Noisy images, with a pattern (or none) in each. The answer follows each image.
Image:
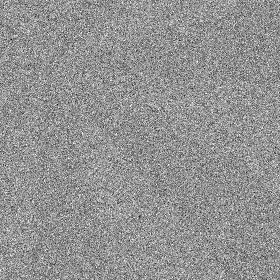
spokes from one point
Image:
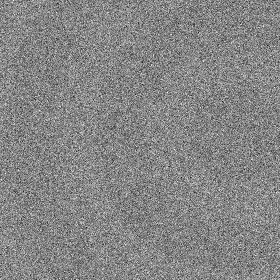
rings round one point
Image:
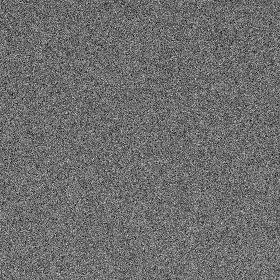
a smooth slope
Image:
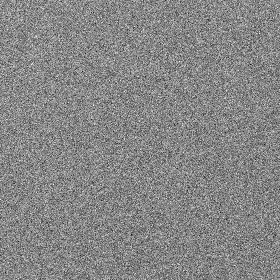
a smooth slope
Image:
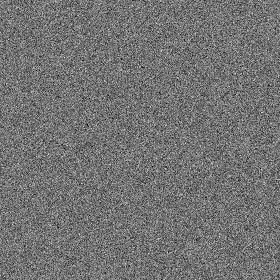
only noise
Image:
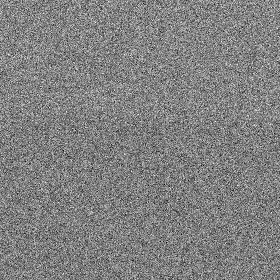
a sharp edge
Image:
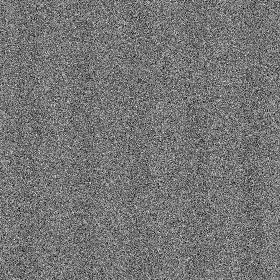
vertical stripes
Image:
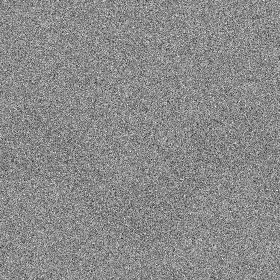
a wavy band
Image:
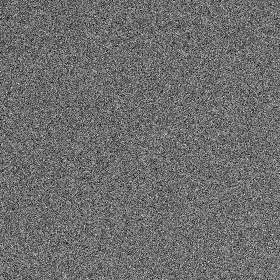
a smooth slope
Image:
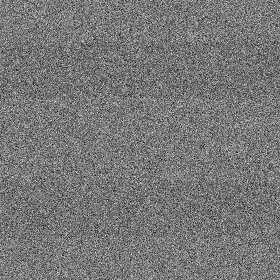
horizontal stripes
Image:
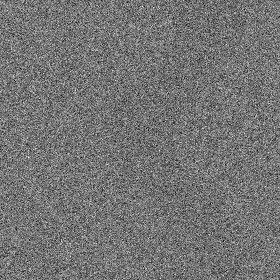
a wavy band
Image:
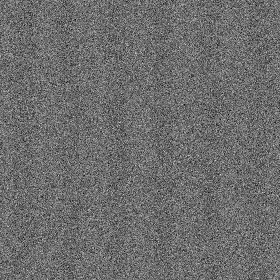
vertical stripes
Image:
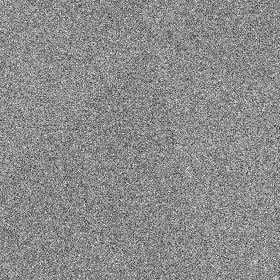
spokes from one point
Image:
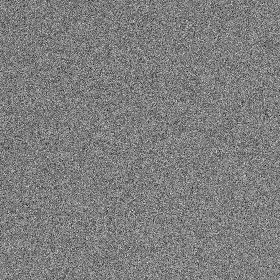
a smooth slope
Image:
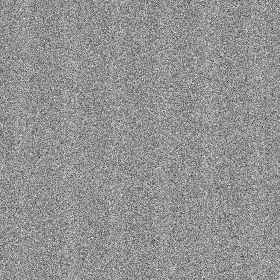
vertical stripes
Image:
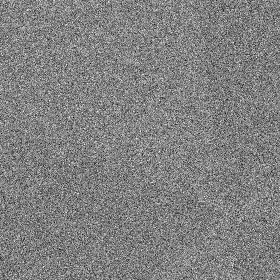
spokes from one point
